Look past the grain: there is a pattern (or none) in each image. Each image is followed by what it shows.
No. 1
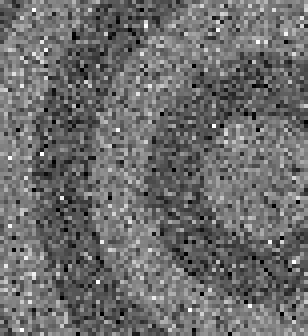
rings round one point
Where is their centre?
middle right
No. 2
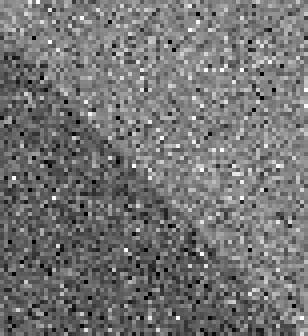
a sharp edge
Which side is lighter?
top right
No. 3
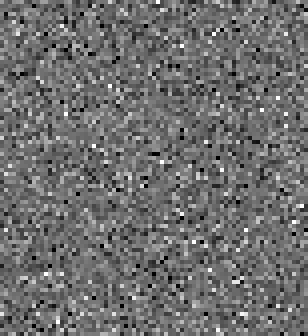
only noise
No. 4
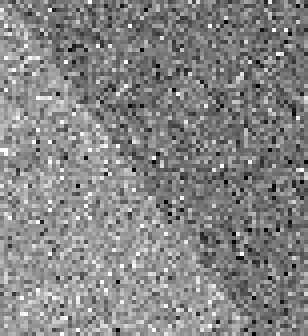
a sharp edge
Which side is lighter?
bottom left
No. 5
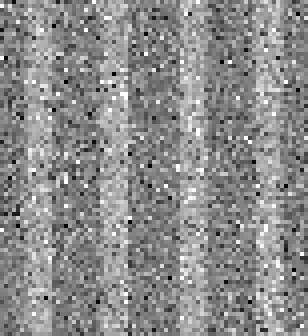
vertical stripes
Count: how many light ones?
4
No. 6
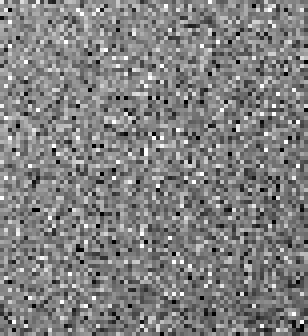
a smooth slope
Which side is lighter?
top left
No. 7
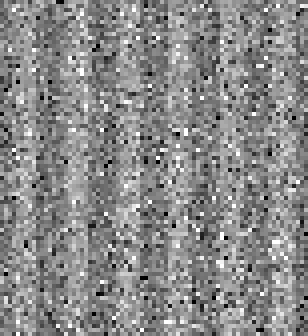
vertical stripes
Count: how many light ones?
6
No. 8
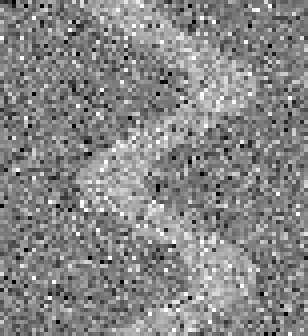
a wavy band
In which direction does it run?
top to bottom
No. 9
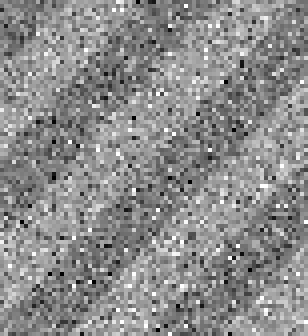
diagonal stripes
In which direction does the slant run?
bottom left to top right
